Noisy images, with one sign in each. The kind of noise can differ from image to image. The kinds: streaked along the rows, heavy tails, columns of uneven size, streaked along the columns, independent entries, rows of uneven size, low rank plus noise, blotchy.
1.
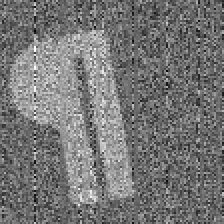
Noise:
columns of uneven size
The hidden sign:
pilcrow
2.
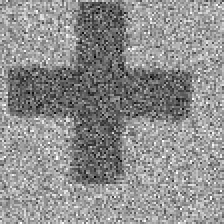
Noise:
independent entries
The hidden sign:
plus sign
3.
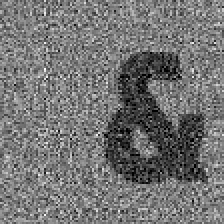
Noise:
low rank plus noise
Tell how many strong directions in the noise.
three or four
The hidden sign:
ampersand
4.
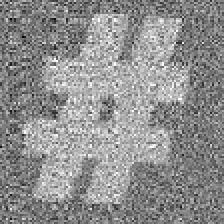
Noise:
low rank plus noise
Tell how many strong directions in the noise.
two
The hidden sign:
hash sign
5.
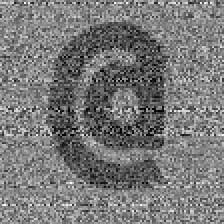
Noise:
rows of uneven size
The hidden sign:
at sign
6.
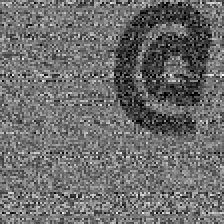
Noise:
rows of uneven size
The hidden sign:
at sign
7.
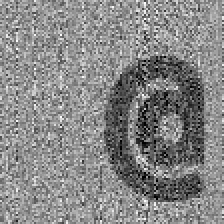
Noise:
columns of uneven size
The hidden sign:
at sign
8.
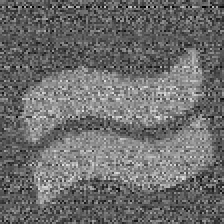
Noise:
rows of uneven size
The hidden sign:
approximately sign
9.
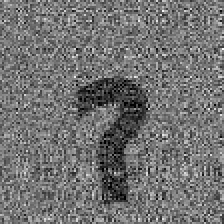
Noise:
low rank plus noise
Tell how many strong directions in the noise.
two
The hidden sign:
question mark
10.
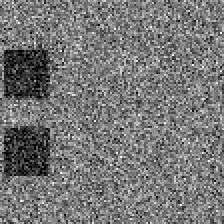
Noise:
independent entries
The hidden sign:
colon
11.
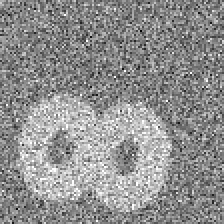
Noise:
independent entries
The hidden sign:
infinity sign
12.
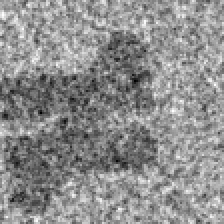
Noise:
blotchy
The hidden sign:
not-equal sign
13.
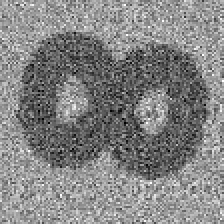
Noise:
low rank plus noise
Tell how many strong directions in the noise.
three or four
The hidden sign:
infinity sign
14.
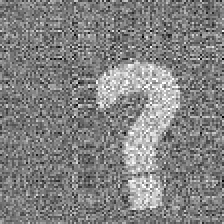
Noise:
low rank plus noise
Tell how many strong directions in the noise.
two
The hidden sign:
question mark
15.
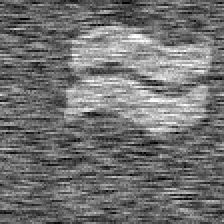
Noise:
streaked along the rows
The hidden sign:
approximately sign
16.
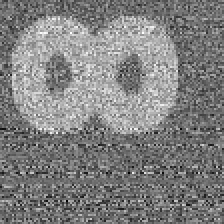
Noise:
rows of uneven size
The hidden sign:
infinity sign
